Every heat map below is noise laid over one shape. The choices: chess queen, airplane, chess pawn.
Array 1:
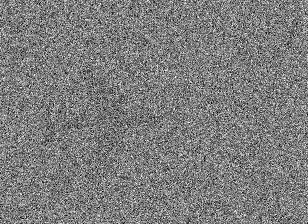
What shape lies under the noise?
airplane
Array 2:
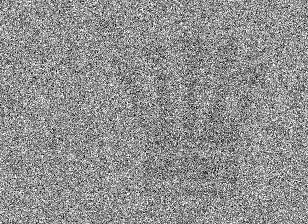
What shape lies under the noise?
chess queen
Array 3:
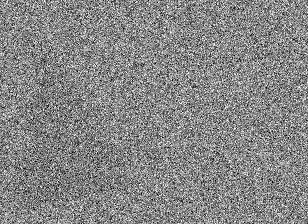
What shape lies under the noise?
chess pawn
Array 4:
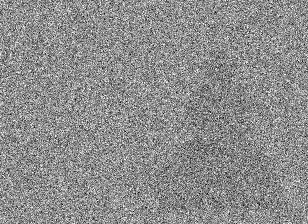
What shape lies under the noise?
chess pawn
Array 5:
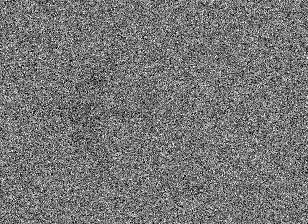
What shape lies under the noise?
airplane
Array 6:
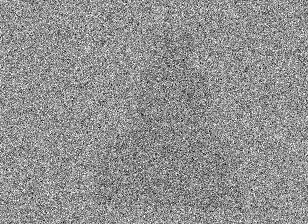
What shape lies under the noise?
chess pawn
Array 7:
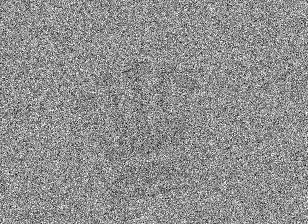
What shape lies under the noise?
chess queen
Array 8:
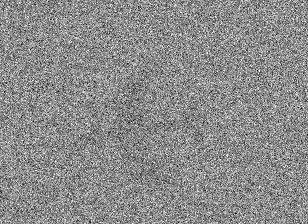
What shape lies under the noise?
airplane
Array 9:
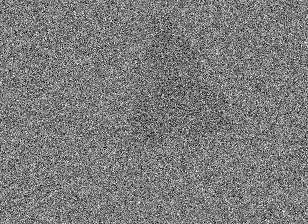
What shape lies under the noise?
chess pawn
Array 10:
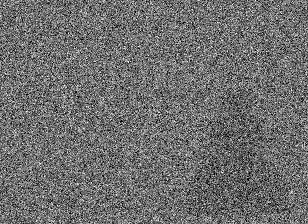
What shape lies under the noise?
chess pawn
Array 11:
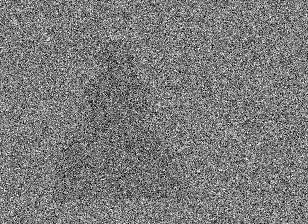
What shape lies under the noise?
chess pawn
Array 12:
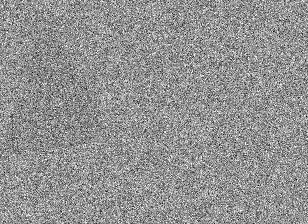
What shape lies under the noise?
chess pawn
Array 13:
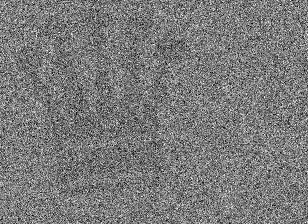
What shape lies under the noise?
chess queen
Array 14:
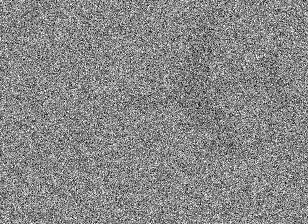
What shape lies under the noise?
airplane
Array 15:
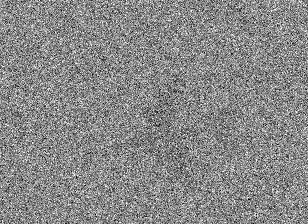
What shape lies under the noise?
airplane
